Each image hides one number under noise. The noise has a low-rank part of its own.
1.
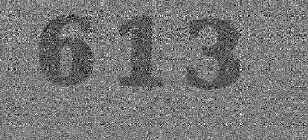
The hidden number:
613
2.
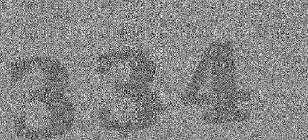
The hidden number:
334
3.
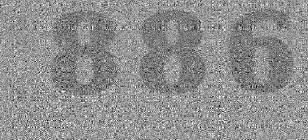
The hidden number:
886
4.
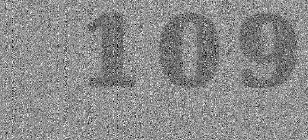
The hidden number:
109
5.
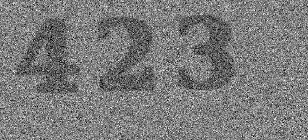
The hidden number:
423
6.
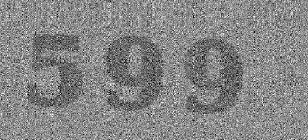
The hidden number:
599
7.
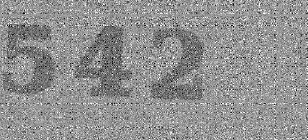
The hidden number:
542
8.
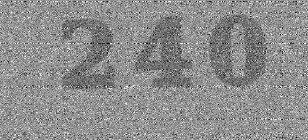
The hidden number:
240
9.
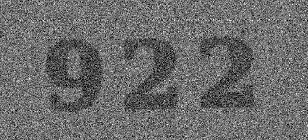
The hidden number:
922
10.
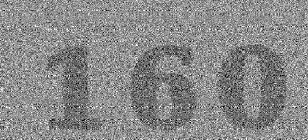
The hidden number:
160
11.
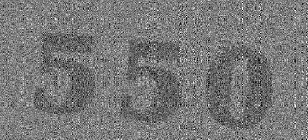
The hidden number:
550
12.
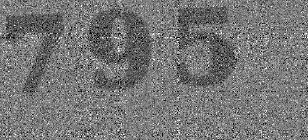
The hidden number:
795
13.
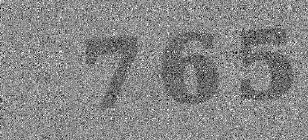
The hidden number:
765
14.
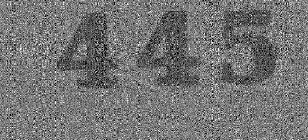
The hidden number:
445
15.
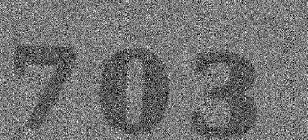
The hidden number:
703
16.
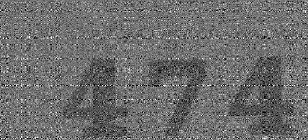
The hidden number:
474
